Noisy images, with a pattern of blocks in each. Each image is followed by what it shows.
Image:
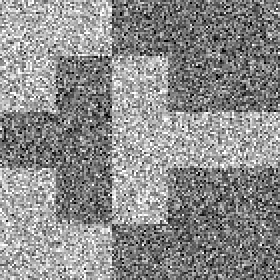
top and bottom mirror each other
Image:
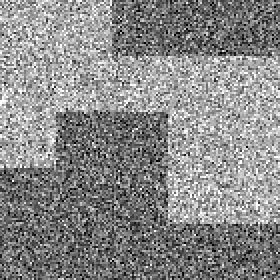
no symmetry
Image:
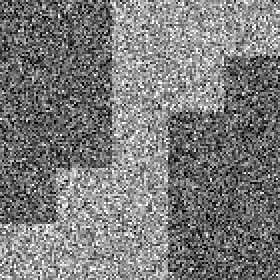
the same after a half turn
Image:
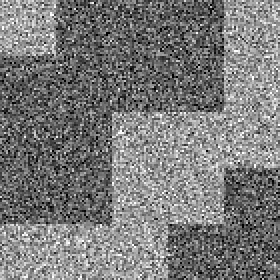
mirrored about the diagonal from the top left
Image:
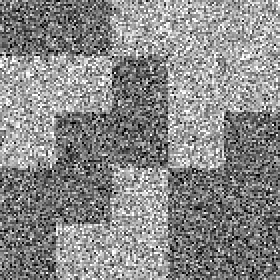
no symmetry
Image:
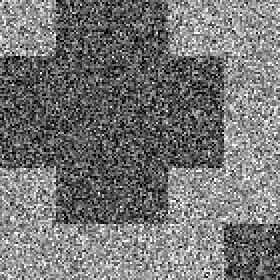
mirrored about the diagonal from the top left
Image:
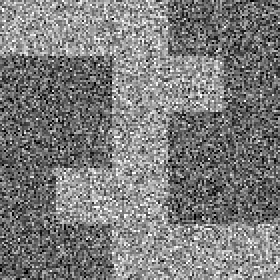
the same after a half turn
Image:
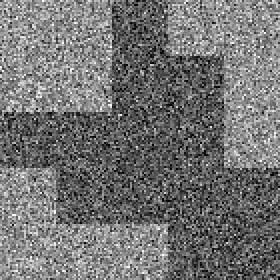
mirrored about the diagonal from the top left
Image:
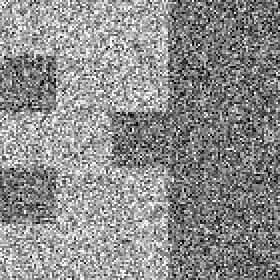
top and bottom mirror each other
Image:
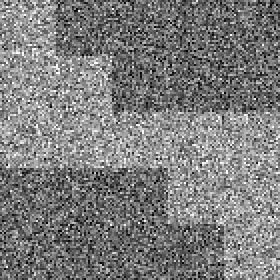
the same after a half turn
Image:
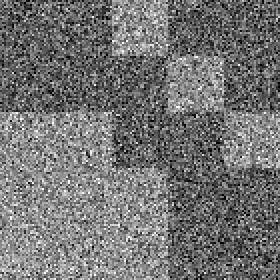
mirrored about the diagonal from the bottom left
